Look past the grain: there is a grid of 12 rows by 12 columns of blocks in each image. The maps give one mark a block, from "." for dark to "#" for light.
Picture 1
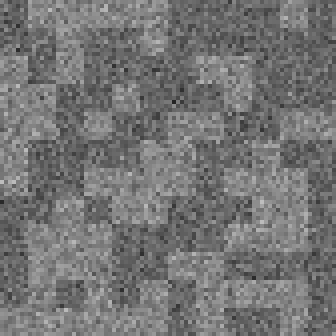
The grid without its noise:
.#####....#.
..#..#......
#.#....##...
##..#...#...
##.#..##..##
#....##..#..
#..####.###.
..#.##...##.
.###....###.
.###..##....
.#.#.#.####.
######.#..#.
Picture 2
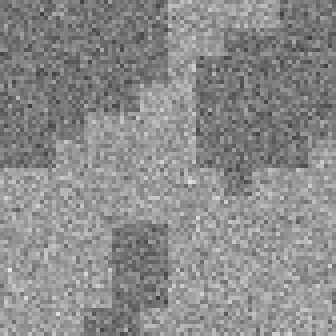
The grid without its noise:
......####..
......##....
......#.....
.....##.....
...####.....
..#####....#
########.###
############
####..######
####..######
####..######
###..#######
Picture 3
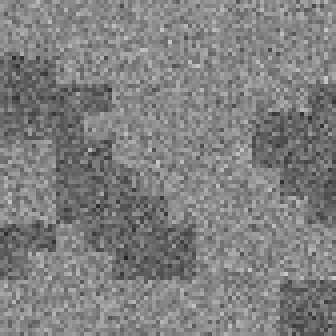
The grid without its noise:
############
############
..##########
....#######.
...######...
##..#####...
##...#####..
##....#####.
..#....#####
.###...#####
##########..
##########..
